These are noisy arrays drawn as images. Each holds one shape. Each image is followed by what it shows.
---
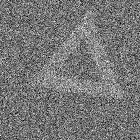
triangle frame
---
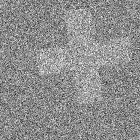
cross
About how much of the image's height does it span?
two thirds
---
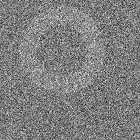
ring
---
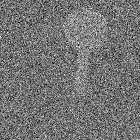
lollipop
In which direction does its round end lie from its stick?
up
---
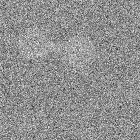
dumbbell
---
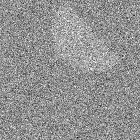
half disc
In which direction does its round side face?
down and left
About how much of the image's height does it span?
half
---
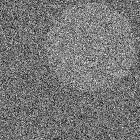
disc
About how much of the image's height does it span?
two thirds
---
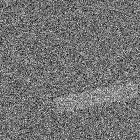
bar
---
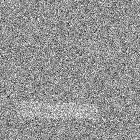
bar
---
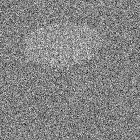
ellipse
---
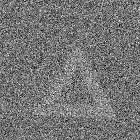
triangle frame
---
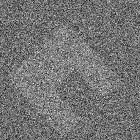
square with a notch
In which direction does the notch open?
down and right
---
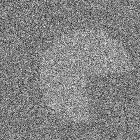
disc with a wedge cut out
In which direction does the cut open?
down and right
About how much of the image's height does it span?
two thirds
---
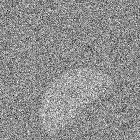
half disc
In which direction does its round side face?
up and left
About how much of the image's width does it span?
half
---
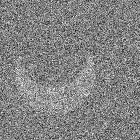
crescent
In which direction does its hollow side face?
up
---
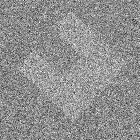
square with a notch
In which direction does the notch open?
up and left
